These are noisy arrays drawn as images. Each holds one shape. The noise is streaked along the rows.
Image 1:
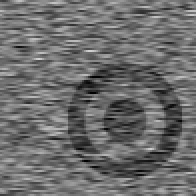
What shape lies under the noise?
bullseye
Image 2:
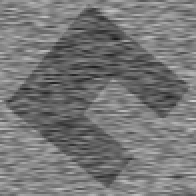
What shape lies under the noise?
square with a notch
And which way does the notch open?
down and right
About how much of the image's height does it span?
nearly all
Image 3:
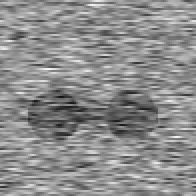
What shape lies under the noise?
dumbbell
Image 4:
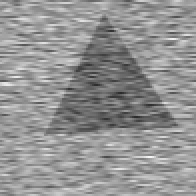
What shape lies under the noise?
triangle
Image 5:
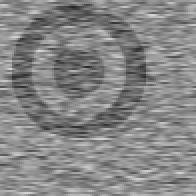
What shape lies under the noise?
bullseye
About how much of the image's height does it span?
two thirds
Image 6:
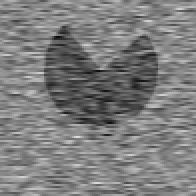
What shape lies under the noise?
disc with a wedge cut out
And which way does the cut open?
up
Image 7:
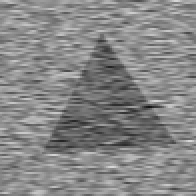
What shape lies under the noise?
triangle
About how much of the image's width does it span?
two thirds
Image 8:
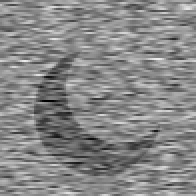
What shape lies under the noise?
crescent
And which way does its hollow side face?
up and right
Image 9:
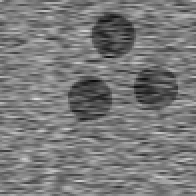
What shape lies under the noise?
three dots
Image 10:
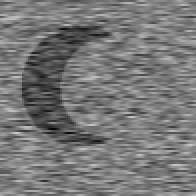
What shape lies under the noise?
crescent
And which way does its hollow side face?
right
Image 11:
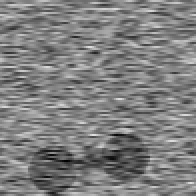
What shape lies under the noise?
dumbbell
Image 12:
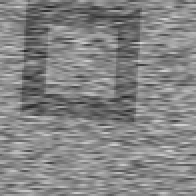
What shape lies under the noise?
square frame
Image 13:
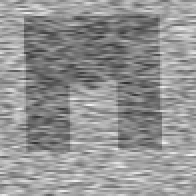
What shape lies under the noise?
square with a notch
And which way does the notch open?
down
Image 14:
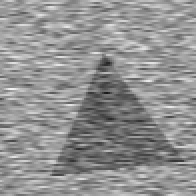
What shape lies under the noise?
triangle
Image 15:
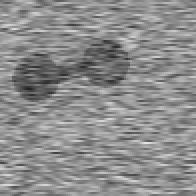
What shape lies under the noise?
dumbbell
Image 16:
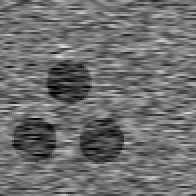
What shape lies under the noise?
three dots
